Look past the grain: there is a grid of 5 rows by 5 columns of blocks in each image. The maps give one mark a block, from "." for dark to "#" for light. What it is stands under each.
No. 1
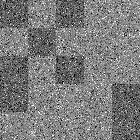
. # . # #
# . # # #
. # . # #
. # # # .
# # # # .
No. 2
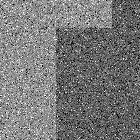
# # # # .
# # . . .
# # . . .
# # . . .
# # . . .
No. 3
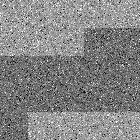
# # # # #
# # # . .
. . . . .
. . . . .
. # # # #
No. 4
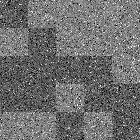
. # # # #
# . # # #
. . . . #
. . # . .
# # . # .
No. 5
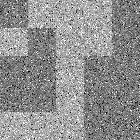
. # # # .
# . # # .
. . # . .
. . # . .
# # # . .
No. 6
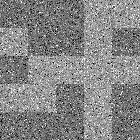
. . . # #
# . . # .
. # # # #
# # . # .
. . . # .
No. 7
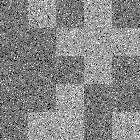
. # . # .
. . # # #
. . . # .
. . # . .
. # # . #
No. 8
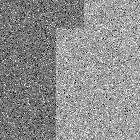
. . . # #
. . # # #
. . # # #
. . # # #
. . # # #
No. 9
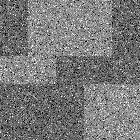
. # # # .
. # # # .
# # . . .
. . . # #
. . . # #
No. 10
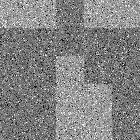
# # . # #
. . . . .
. . # . .
. . # # .
. . # # .
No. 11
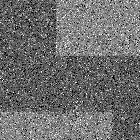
. . # # #
. . # # #
. . . . .
. . . . .
# # # # .
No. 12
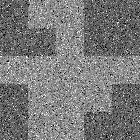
. # # . .
. . # . .
# # # # #
. # # # .
. # # . .
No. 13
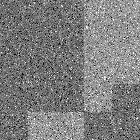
. . . # #
. . . # #
. . . # #
. . . # .
. # # . .
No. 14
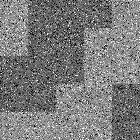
# . . . #
# . . # #
. . . # #
. . # # .
# # # # .
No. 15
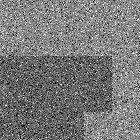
# # # # #
# # # # #
. . . . #
. . . . #
. . . # #
